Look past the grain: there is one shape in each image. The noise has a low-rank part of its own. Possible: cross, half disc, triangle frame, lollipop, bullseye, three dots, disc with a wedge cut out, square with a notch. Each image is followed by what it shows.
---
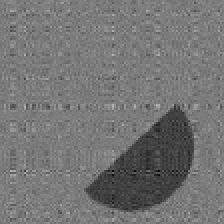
half disc
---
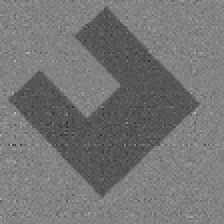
square with a notch
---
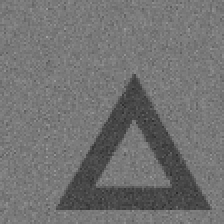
triangle frame
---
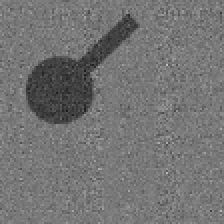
lollipop
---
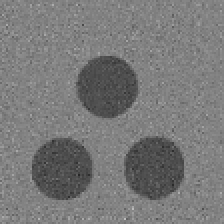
three dots
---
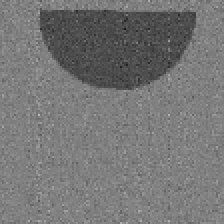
half disc
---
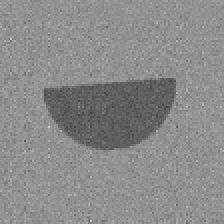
half disc
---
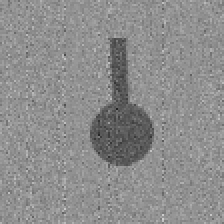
lollipop
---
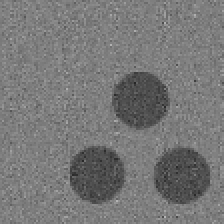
three dots
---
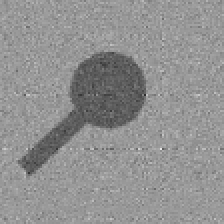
lollipop
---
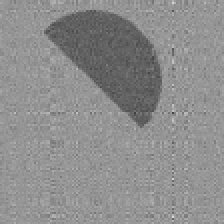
half disc
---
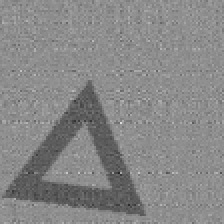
triangle frame
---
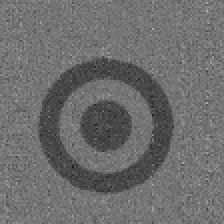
bullseye
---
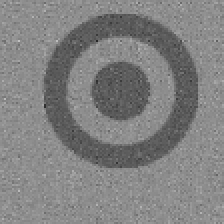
bullseye
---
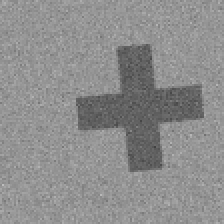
cross
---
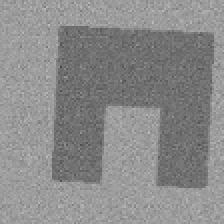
square with a notch
